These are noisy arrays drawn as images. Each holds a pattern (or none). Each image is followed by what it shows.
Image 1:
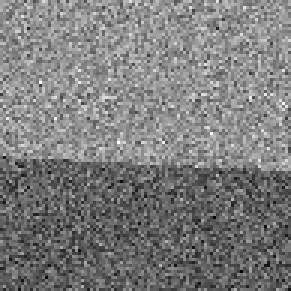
a sharp edge
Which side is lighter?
top
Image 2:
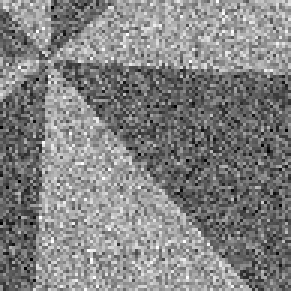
spokes from one point
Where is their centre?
top left
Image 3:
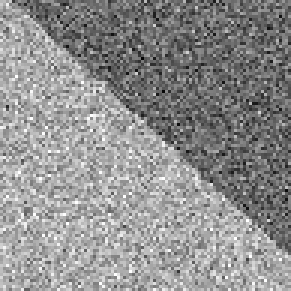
a sharp edge
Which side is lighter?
bottom left
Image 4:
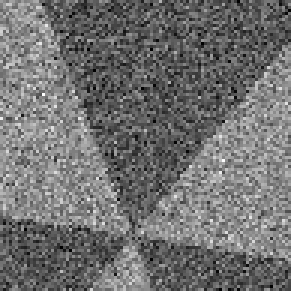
spokes from one point
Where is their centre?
bottom middle
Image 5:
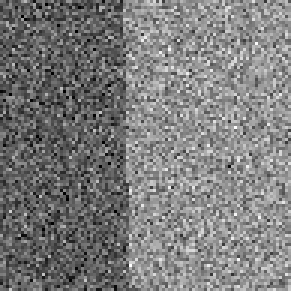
a sharp edge
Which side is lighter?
right
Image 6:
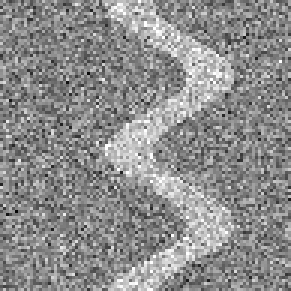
a wavy band
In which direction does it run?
top to bottom
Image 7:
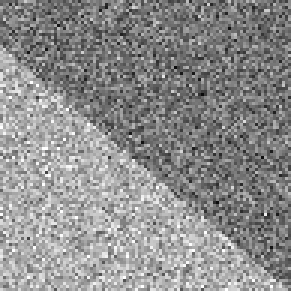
a sharp edge
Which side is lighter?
bottom left
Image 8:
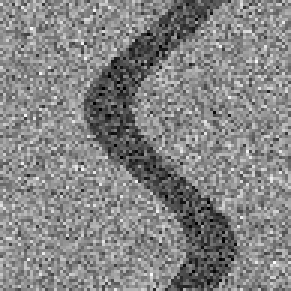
a wavy band
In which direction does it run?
top to bottom
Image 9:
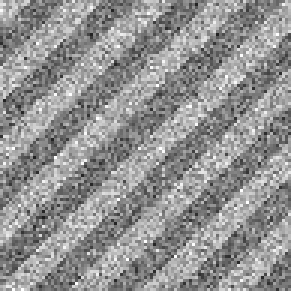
diagonal stripes
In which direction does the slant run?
bottom left to top right
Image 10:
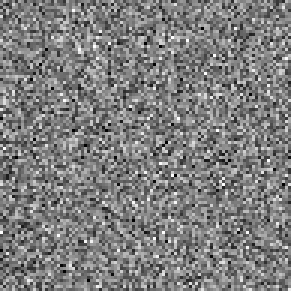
only noise
